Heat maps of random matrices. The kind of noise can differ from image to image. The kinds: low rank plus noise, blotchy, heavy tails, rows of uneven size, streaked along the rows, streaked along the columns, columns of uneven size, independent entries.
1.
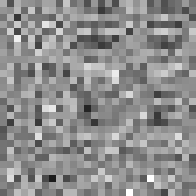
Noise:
low rank plus noise
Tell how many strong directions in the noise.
one
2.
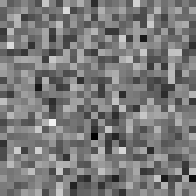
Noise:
independent entries
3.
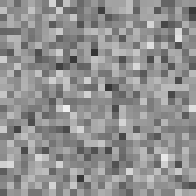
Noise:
independent entries
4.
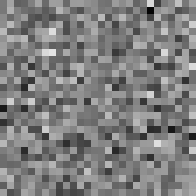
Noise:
low rank plus noise
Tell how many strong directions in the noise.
five to eight
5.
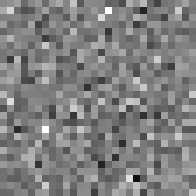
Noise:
heavy tails
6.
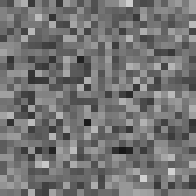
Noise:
low rank plus noise
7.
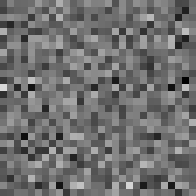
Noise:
low rank plus noise
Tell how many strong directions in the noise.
two
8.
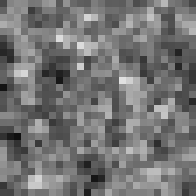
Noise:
blotchy
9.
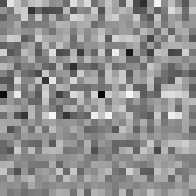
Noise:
rows of uneven size
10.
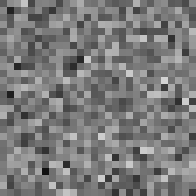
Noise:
independent entries
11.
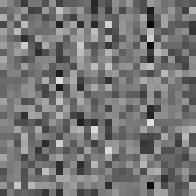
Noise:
columns of uneven size
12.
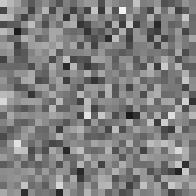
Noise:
low rank plus noise
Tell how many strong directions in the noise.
five to eight
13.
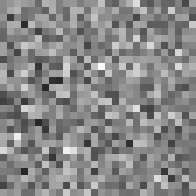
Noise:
independent entries
